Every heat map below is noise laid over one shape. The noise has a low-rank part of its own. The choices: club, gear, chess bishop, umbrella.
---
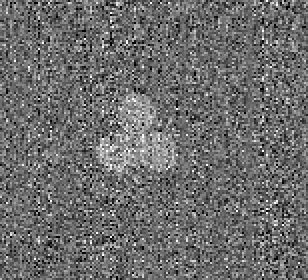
club
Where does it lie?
centre
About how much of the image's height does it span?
a third
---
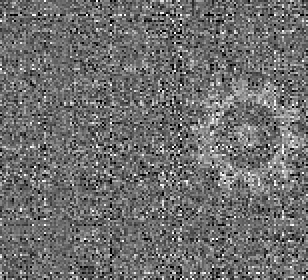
gear
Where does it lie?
middle right
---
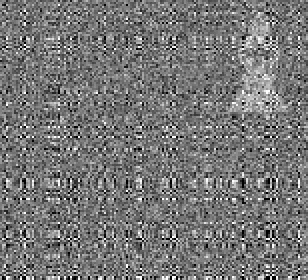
chess bishop
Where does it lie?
top right
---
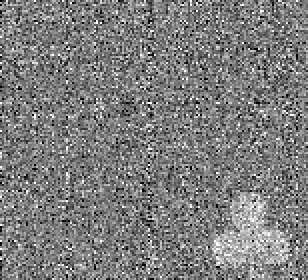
club
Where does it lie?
bottom right
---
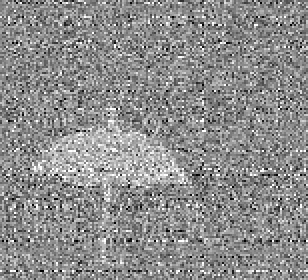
umbrella
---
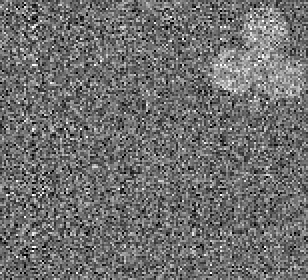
club
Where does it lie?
top right
